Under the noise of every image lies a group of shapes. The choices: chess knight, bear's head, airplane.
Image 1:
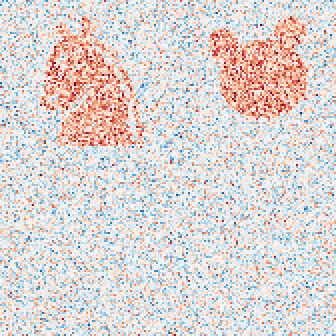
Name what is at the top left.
chess knight
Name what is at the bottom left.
nothing
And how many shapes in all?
2
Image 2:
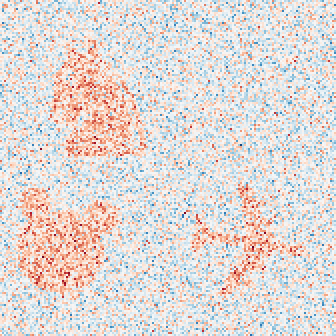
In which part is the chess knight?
top left
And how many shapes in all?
3
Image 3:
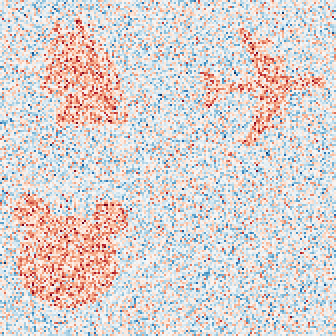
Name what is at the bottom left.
bear's head
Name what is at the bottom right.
nothing
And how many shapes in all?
3
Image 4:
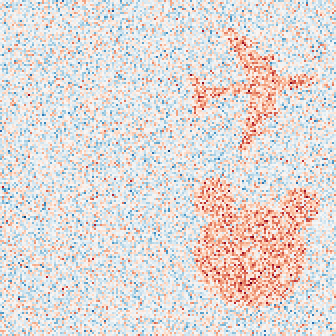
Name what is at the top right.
airplane
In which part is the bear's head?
bottom right
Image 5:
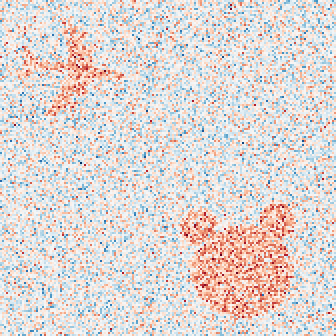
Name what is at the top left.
airplane
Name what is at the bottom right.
bear's head
